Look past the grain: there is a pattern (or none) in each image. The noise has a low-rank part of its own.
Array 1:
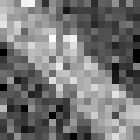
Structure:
a diagonal band
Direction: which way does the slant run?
top left to bottom right
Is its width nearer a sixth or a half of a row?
a half
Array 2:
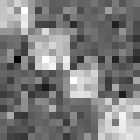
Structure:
blocks along the diagonal
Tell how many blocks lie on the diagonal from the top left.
4
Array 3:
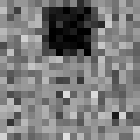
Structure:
one block
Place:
top middle
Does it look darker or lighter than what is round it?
darker
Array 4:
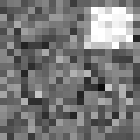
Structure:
one block
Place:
top right
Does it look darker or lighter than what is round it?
lighter
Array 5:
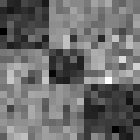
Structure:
blocks along the diagonal
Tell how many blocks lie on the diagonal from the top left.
3
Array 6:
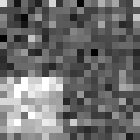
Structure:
one block
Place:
bottom left
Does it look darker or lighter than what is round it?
lighter
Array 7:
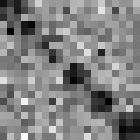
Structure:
blocks along the diagonal
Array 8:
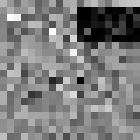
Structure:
one block
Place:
top right
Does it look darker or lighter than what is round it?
darker
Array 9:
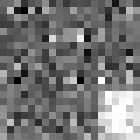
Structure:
one block
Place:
bottom right
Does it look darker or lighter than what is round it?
lighter
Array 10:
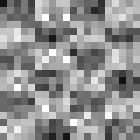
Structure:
a checkerboard
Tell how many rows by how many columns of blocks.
6 by 4
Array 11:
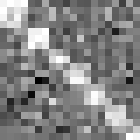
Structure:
blocks along the diagonal
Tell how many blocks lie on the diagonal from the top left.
7
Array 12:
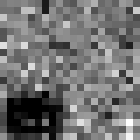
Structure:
one block
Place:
bottom left
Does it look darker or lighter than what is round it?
darker
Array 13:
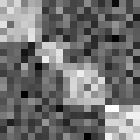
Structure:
blocks along the diagonal
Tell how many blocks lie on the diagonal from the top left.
4
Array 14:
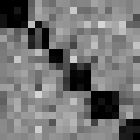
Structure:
blocks along the diagonal
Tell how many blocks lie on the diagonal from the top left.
6
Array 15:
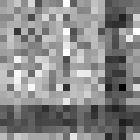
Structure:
bands of rows crossing bands of columns
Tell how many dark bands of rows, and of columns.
1 and 1
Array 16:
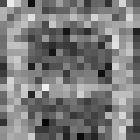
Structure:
bands of rows crossing bands of columns
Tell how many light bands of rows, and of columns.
2 and 2
